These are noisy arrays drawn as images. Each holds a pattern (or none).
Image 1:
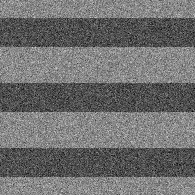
horizontal stripes
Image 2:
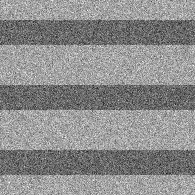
horizontal stripes
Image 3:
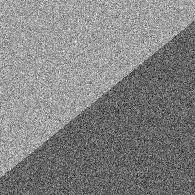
a sharp edge
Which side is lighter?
top left
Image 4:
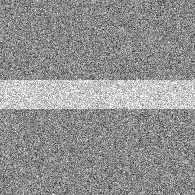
one horizontal stripe
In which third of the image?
middle
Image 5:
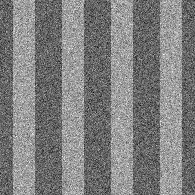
vertical stripes
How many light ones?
4
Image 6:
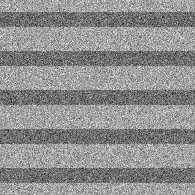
horizontal stripes
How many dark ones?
5
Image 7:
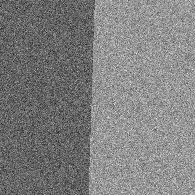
a sharp edge
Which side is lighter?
right
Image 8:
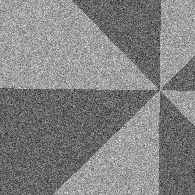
spokes from one point
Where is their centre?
middle right
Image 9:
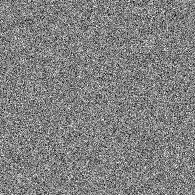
only noise
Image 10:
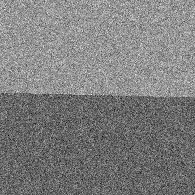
a sharp edge
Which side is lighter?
top
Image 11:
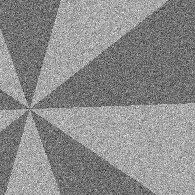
spokes from one point
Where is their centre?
middle left
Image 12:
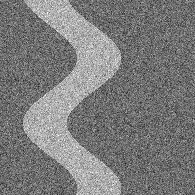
a wavy band
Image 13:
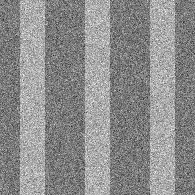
vertical stripes
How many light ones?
3
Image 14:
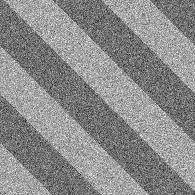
diagonal stripes
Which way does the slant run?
top left to bottom right
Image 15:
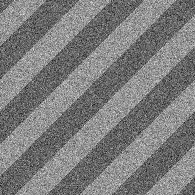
diagonal stripes
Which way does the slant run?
bottom left to top right
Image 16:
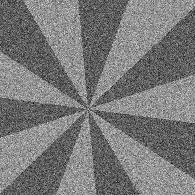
spokes from one point
